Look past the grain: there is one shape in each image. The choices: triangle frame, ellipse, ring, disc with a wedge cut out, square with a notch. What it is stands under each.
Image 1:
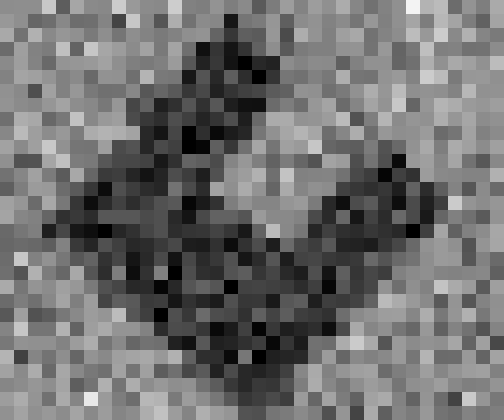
dark square with a notch
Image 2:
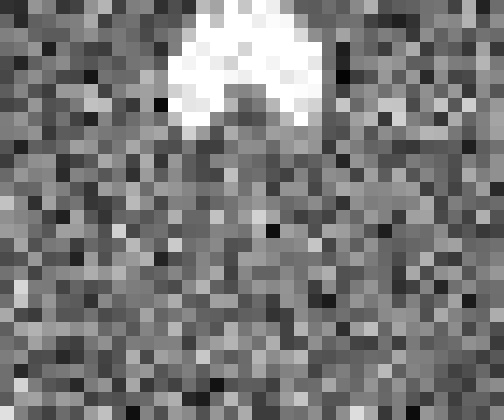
light disc with a wedge cut out, top middle
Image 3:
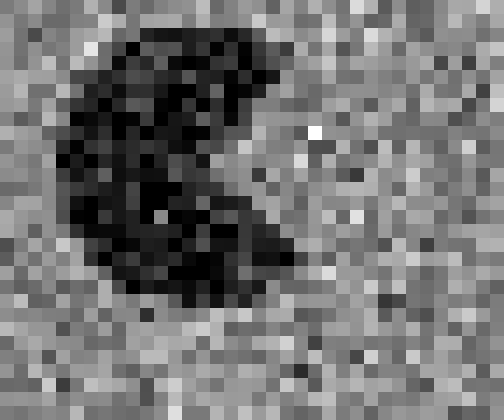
dark disc with a wedge cut out
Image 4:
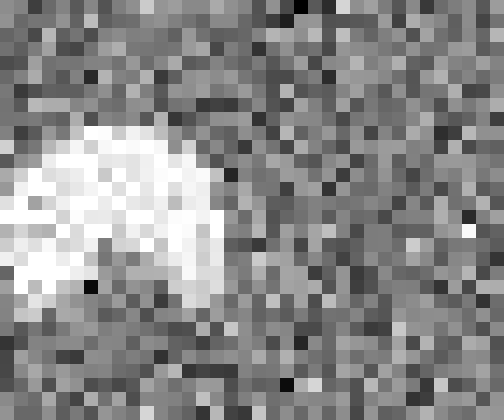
light disc with a wedge cut out
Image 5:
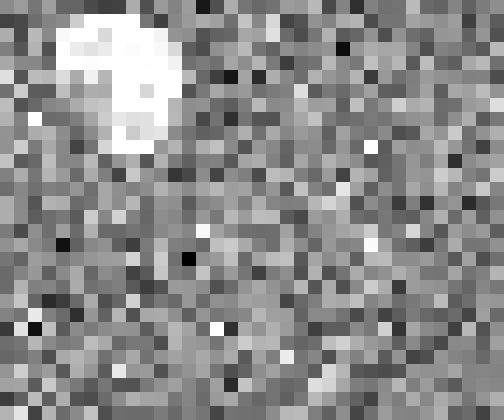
light disc with a wedge cut out, top left
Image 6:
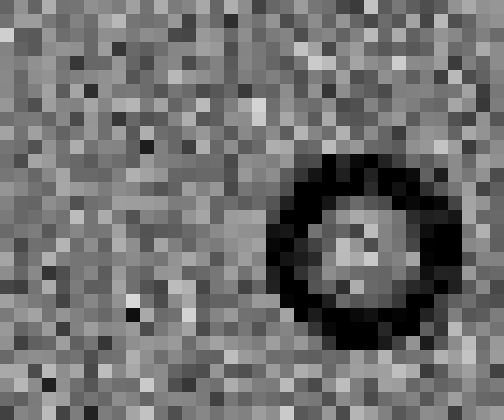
dark ring
